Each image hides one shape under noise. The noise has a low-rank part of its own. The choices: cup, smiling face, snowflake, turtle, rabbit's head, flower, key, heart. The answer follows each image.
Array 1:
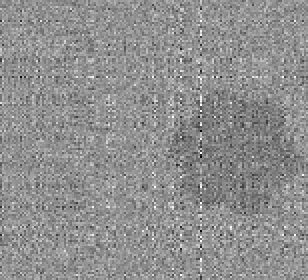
flower
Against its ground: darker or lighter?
darker
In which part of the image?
middle right
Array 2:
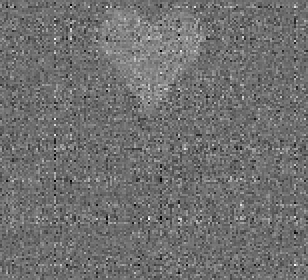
heart
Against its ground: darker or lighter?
lighter
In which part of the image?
top middle
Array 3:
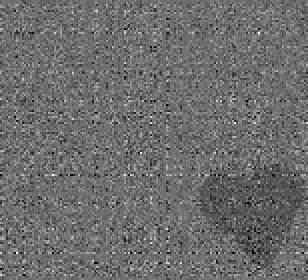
heart
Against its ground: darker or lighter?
darker
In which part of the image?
bottom right
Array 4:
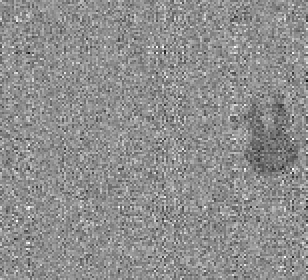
rabbit's head
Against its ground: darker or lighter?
darker
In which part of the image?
middle right
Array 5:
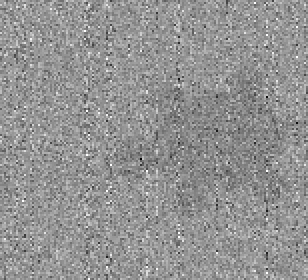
turtle
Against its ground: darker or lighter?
darker
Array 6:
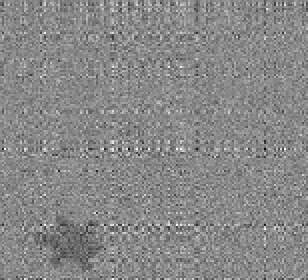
turtle
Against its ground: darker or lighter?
darker
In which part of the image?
bottom left
